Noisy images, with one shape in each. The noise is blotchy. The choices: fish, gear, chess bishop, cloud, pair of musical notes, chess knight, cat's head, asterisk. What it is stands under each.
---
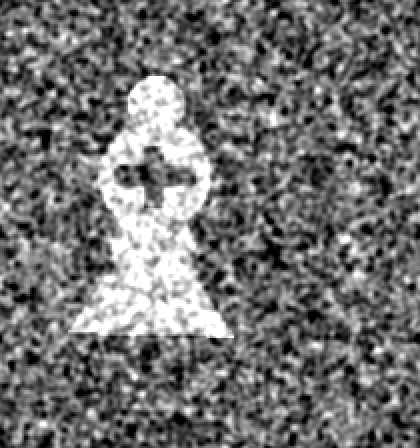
chess bishop
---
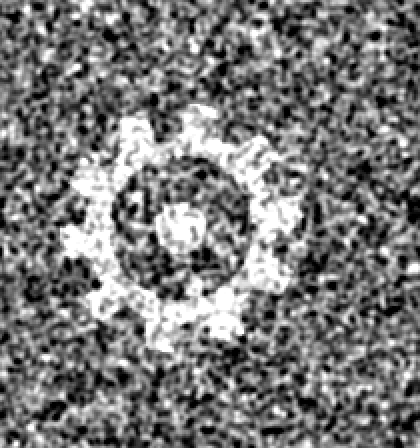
gear
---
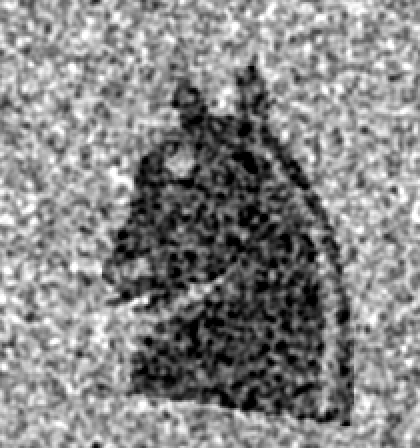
chess knight
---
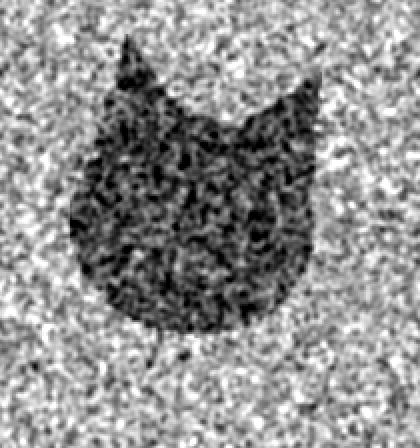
cat's head
